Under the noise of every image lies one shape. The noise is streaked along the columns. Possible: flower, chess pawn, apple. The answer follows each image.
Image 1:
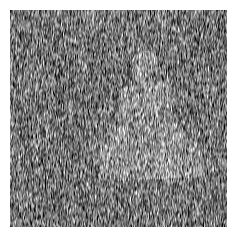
chess pawn
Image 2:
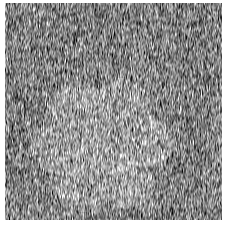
flower
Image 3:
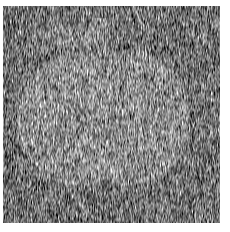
apple
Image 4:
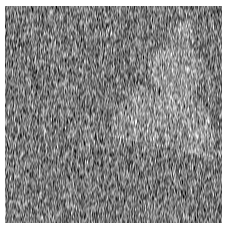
chess pawn
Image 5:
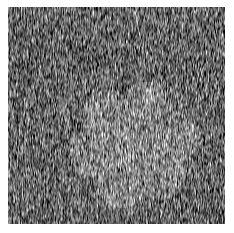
flower
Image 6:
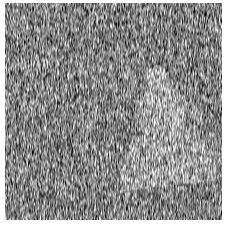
chess pawn
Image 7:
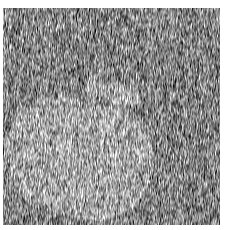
apple
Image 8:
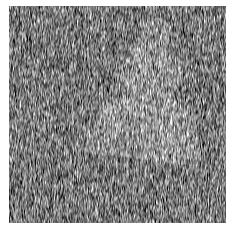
chess pawn
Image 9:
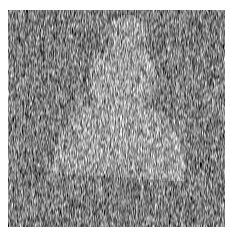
chess pawn
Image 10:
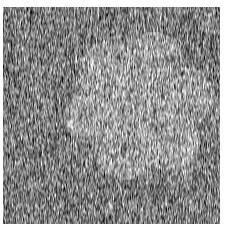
flower
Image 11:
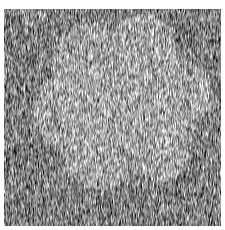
flower
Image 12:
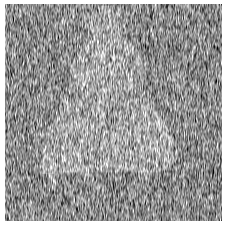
chess pawn
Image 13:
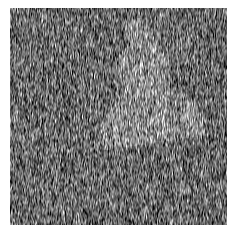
chess pawn
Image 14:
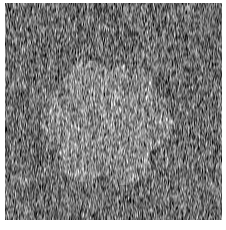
flower
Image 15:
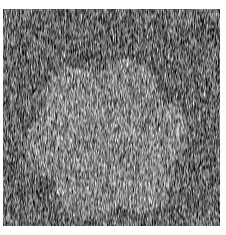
flower
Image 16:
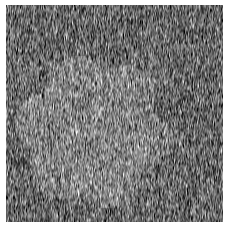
flower
